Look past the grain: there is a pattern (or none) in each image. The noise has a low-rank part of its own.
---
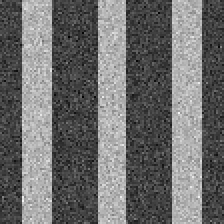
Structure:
vertical stripes
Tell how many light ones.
3
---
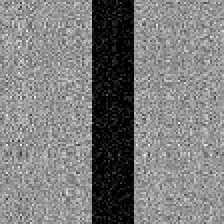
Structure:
one vertical stripe
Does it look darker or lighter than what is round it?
darker
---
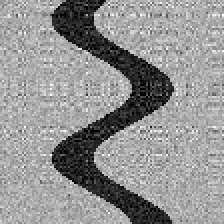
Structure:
a wavy band
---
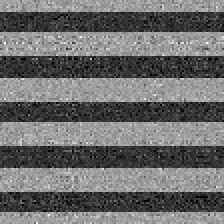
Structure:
horizontal stripes
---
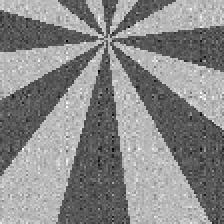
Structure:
spokes from one point
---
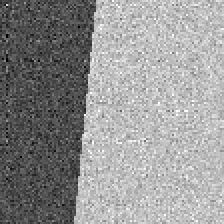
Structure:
a sharp edge
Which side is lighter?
right
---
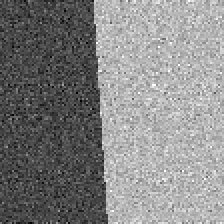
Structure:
a sharp edge
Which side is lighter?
right
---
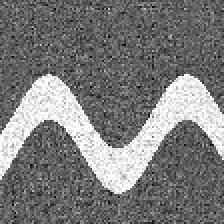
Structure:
a wavy band
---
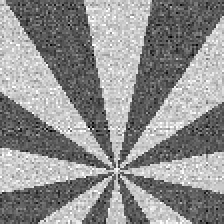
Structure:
spokes from one point
